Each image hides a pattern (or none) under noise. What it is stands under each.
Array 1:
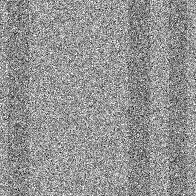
bands of columns
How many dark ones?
3
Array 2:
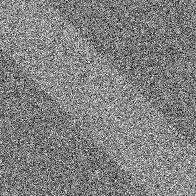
a diagonal band
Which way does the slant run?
top left to bottom right
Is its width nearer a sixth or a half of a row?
a half
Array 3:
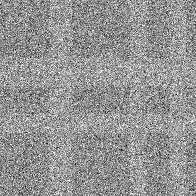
bands of rows crossing bands of columns
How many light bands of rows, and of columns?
2 and 3
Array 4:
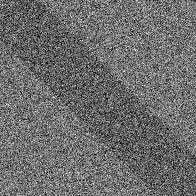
a diagonal band
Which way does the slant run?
top left to bottom right
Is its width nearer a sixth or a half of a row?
a half
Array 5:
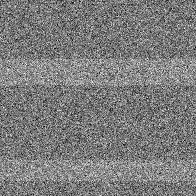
bands of rows
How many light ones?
2
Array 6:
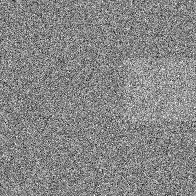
one block
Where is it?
middle right
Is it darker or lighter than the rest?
lighter
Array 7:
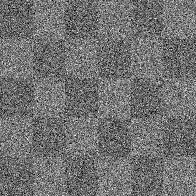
a checkerboard
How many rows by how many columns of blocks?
5 by 6
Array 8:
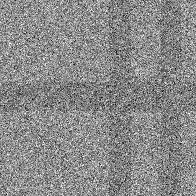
bands of rows crossing bands of columns
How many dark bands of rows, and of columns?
1 and 2
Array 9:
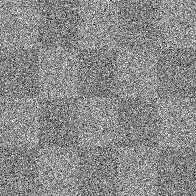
a checkerboard
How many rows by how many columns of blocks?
4 by 5
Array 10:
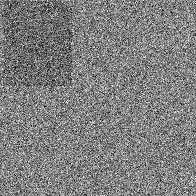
one block
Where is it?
top left
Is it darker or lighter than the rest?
darker
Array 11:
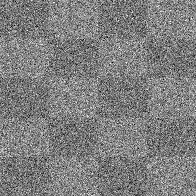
a checkerboard
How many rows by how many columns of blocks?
5 by 4
